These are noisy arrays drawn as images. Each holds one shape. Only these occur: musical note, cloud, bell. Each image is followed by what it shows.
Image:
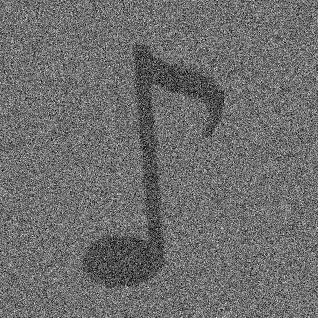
musical note
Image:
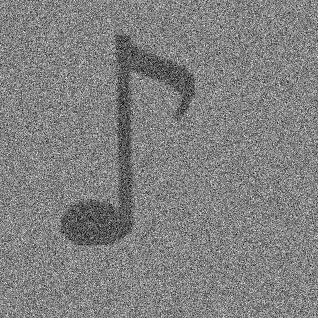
musical note
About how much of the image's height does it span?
two thirds
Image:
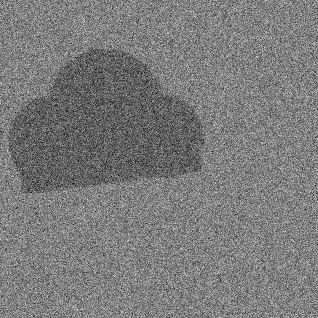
cloud
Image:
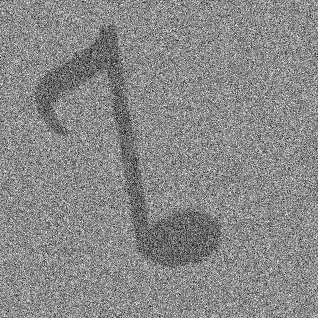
musical note
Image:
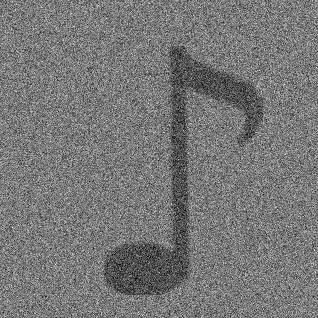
musical note
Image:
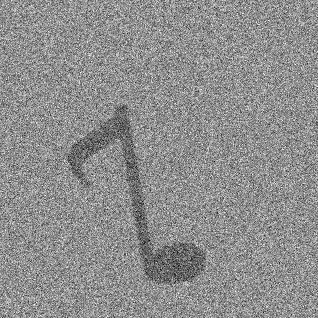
musical note
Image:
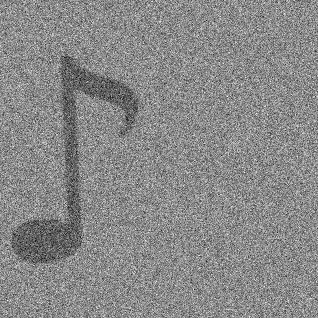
musical note
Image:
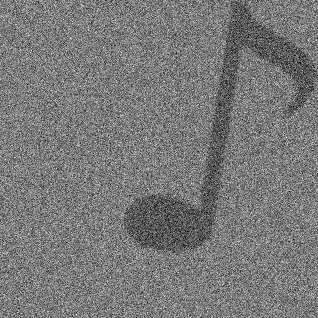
musical note
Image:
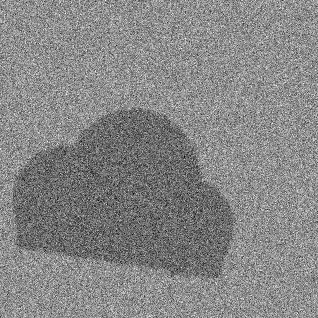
cloud
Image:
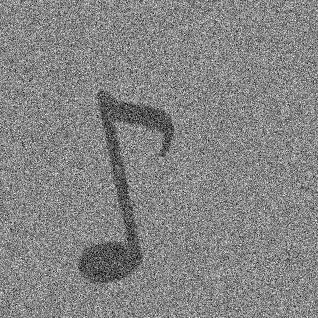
musical note
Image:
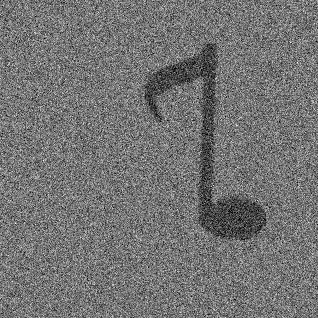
musical note
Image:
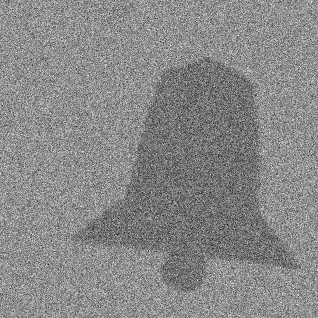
bell
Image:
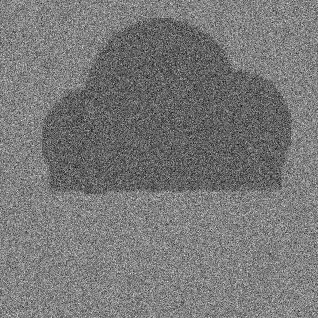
cloud
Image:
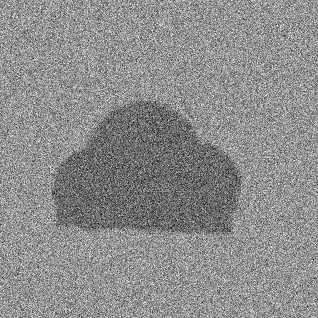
cloud
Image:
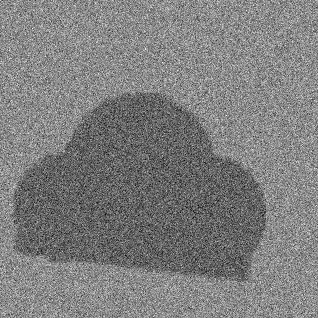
cloud
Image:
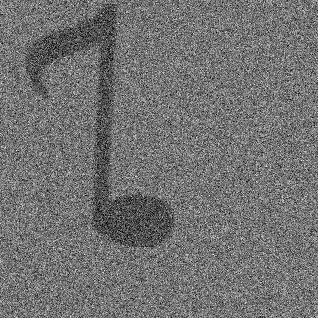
musical note
